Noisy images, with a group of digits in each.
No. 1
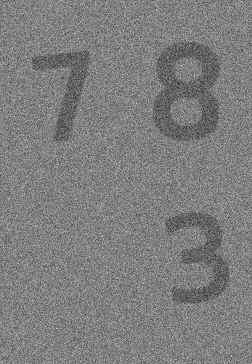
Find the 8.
top right
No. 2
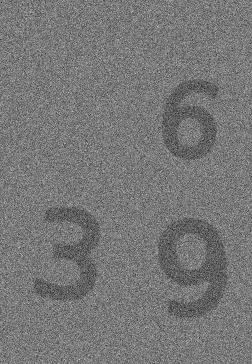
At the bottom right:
9
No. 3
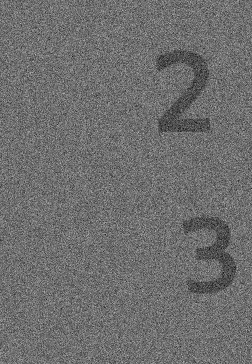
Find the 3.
bottom right
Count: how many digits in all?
2
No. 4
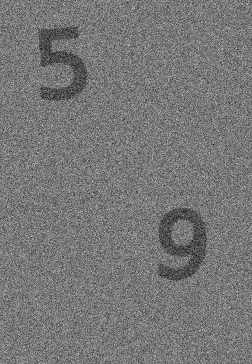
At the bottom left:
nothing
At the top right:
nothing
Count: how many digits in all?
2
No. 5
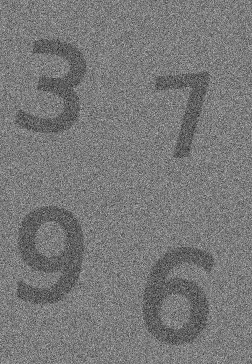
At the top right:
7
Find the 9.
bottom left
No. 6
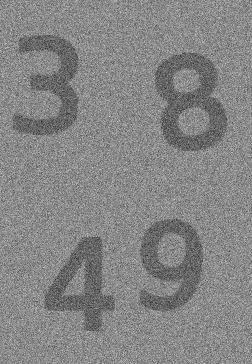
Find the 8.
top right
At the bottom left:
4
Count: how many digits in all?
4
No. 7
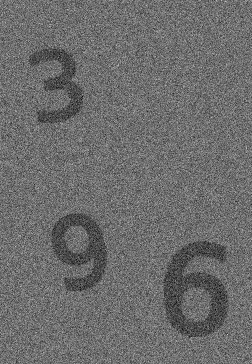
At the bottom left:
9
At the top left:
3
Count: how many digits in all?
3
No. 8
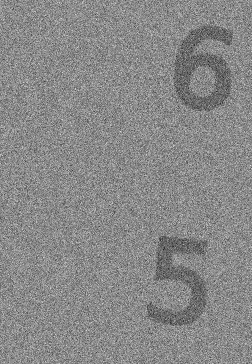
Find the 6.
top right
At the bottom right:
5
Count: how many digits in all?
2
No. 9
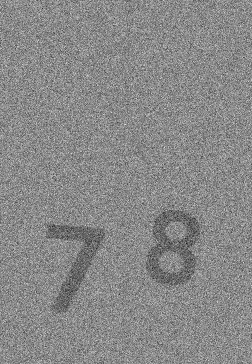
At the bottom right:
8
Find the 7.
bottom left
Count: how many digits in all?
2
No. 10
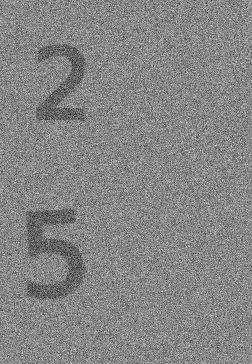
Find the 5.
bottom left
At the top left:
2
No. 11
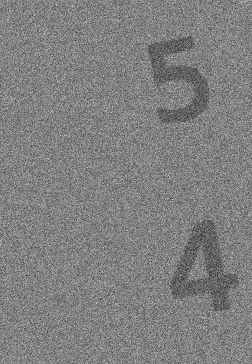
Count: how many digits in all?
2
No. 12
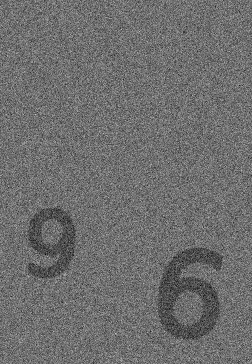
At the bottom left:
9
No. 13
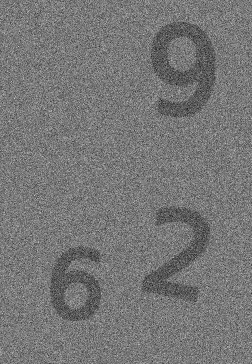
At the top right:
9
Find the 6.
bottom left
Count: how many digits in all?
3
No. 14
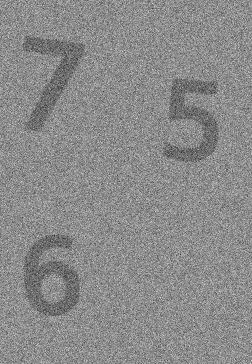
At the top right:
5
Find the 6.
bottom left
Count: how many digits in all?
3
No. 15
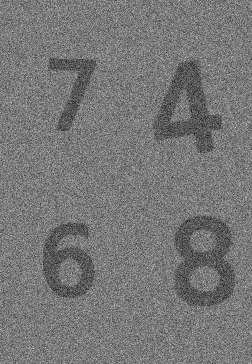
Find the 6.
bottom left
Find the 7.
top left
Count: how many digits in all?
4
